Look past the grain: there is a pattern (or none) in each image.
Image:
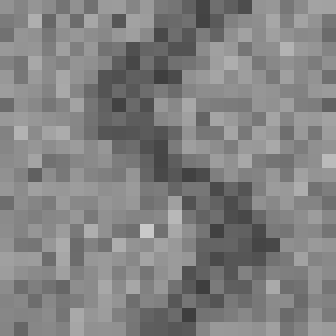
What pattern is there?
a wavy band
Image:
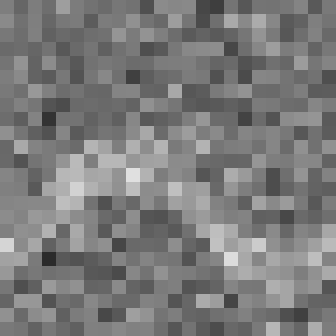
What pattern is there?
a wavy band
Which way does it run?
left to right
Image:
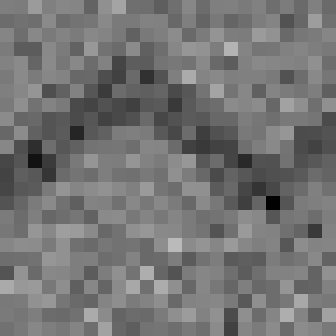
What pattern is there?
a wavy band
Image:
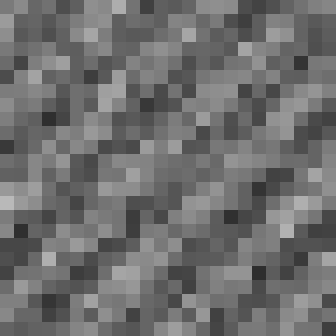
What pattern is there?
diagonal stripes
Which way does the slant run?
bottom left to top right
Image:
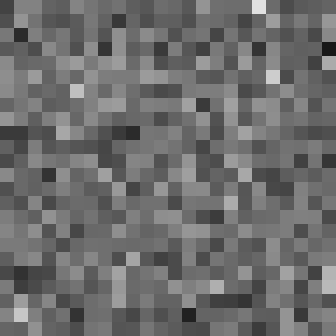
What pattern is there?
only noise
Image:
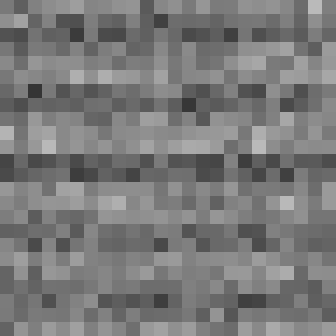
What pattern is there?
horizontal stripes
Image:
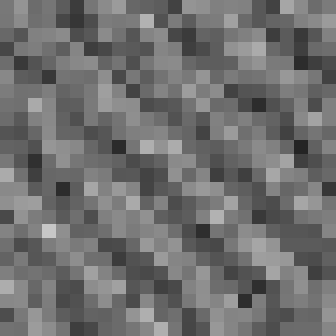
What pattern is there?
diagonal stripes
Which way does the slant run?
top left to bottom right
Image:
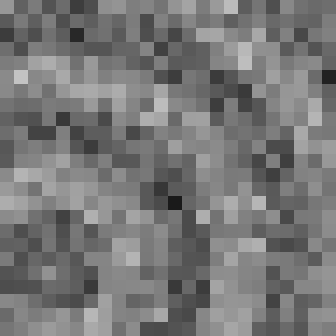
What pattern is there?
rings round one point
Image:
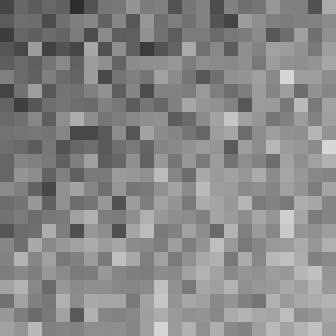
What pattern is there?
a smooth slope
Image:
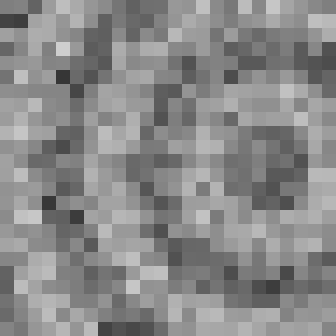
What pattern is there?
rings round one point
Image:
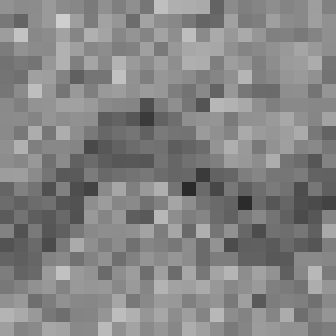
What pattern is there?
a wavy band
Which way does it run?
left to right
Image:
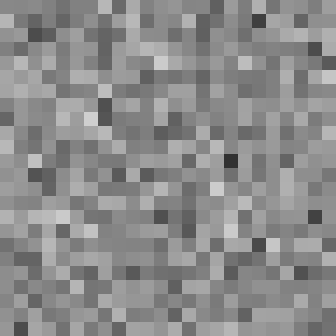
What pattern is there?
only noise
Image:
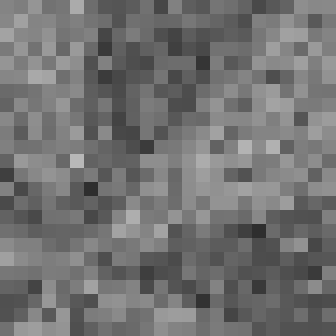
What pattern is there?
spokes from one point
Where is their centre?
bottom left
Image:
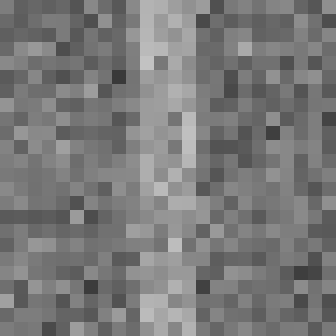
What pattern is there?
one vertical stripe
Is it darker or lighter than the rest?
lighter
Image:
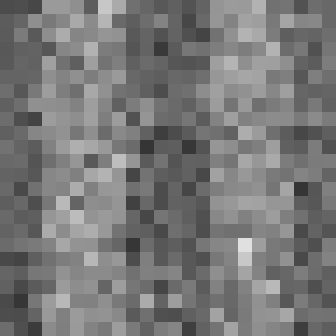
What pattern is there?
vertical stripes
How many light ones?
2
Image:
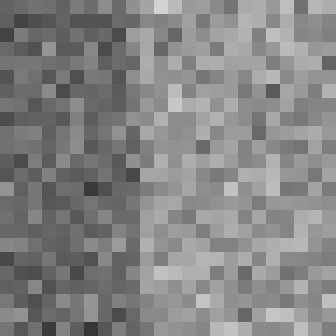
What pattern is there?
a sharp edge
